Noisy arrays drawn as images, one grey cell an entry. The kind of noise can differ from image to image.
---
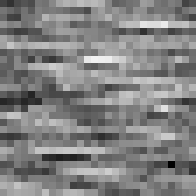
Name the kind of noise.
streaked along the rows
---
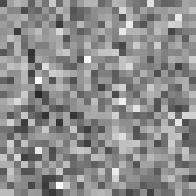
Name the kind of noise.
independent entries
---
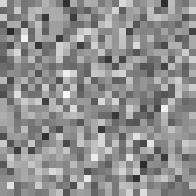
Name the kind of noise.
independent entries
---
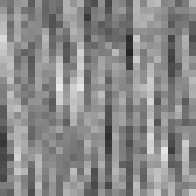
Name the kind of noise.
streaked along the columns
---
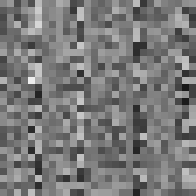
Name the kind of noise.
columns of uneven size
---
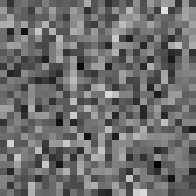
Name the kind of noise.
independent entries
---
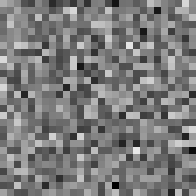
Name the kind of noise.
independent entries
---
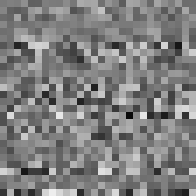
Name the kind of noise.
rows of uneven size
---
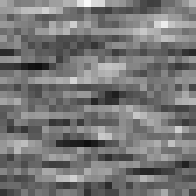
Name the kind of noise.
streaked along the rows
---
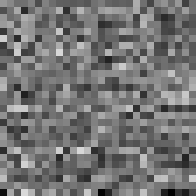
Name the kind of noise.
low rank plus noise
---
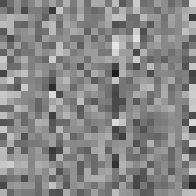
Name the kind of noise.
columns of uneven size
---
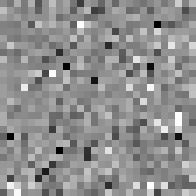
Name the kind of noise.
heavy tails
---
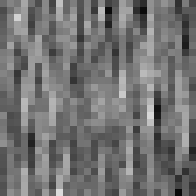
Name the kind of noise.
streaked along the columns
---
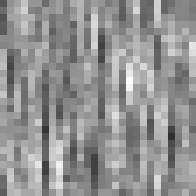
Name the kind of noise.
streaked along the columns
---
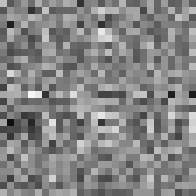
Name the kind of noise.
low rank plus noise
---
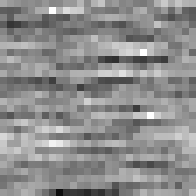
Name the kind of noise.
streaked along the rows
